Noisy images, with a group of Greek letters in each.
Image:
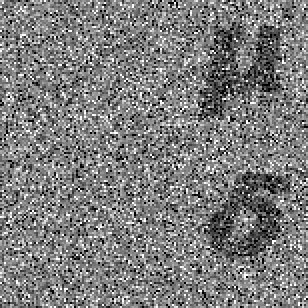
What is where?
top right: mu; bottom right: delta
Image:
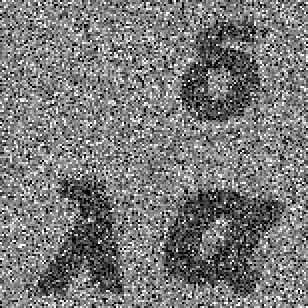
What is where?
top right: delta; bottom left: lambda; bottom right: alpha
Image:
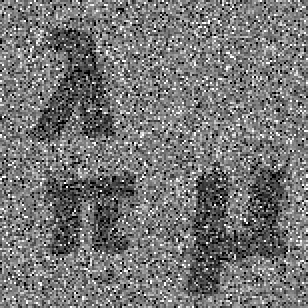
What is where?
top left: lambda; bottom left: pi; bottom right: mu
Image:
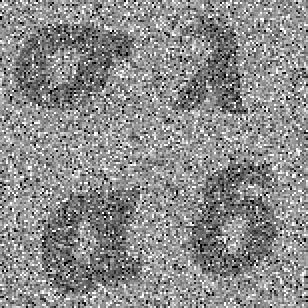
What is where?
top left: sigma; top right: lambda; bottom left: alpha; bottom right: delta
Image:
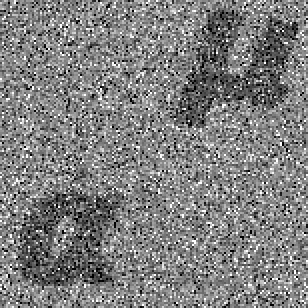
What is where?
top right: mu; bottom left: alpha
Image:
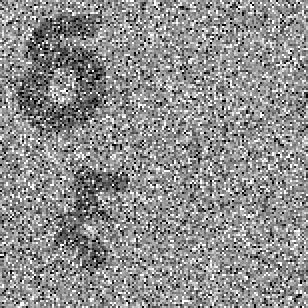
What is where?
top left: delta; bottom left: xi
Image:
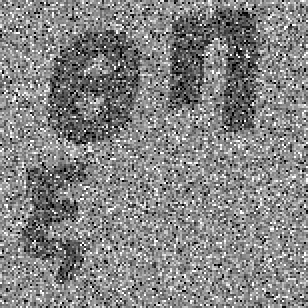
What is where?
top left: theta; top right: eta; bottom left: xi
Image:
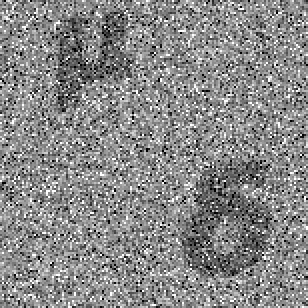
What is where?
top left: mu; bottom right: delta
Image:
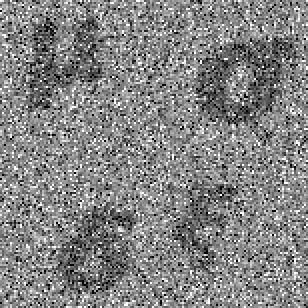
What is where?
top left: mu; top right: sigma; bottom left: delta; bottom right: xi
